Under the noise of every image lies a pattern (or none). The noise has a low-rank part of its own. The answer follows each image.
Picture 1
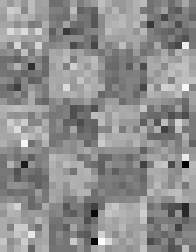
a checkerboard
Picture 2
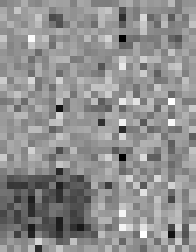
one block
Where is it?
bottom left
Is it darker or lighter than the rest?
darker
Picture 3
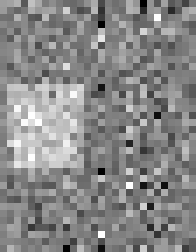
one block
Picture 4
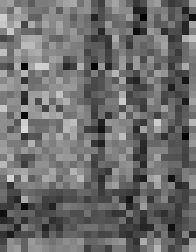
bands of rows crossing bands of columns
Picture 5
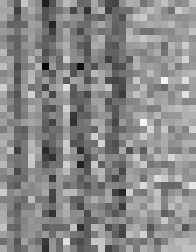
bands of columns
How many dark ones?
4
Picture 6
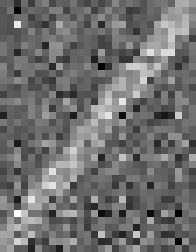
a diagonal band
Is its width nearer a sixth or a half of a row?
a sixth
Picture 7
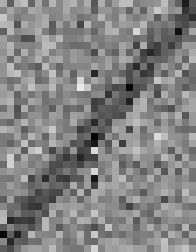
a diagonal band
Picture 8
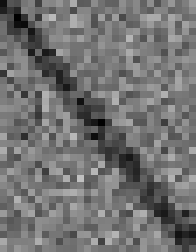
a diagonal band
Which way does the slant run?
top left to bottom right
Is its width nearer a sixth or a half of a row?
a sixth
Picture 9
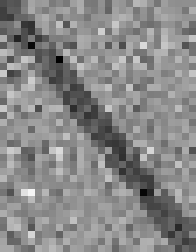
a diagonal band
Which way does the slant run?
top left to bottom right
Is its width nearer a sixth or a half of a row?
a sixth
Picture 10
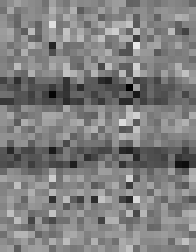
bands of rows
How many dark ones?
2
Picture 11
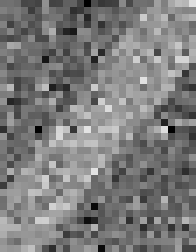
a diagonal band
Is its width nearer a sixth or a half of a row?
a half
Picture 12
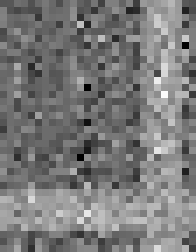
bands of rows crossing bands of columns
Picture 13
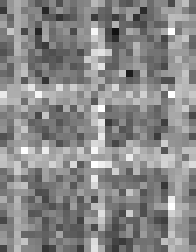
bands of rows crossing bands of columns
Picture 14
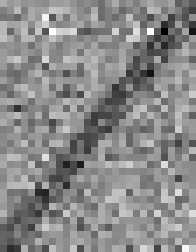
a diagonal band
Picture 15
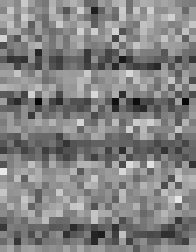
bands of rows
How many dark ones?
4
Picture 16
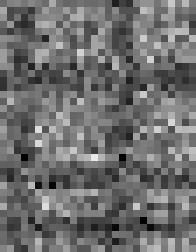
bands of rows crossing bands of columns
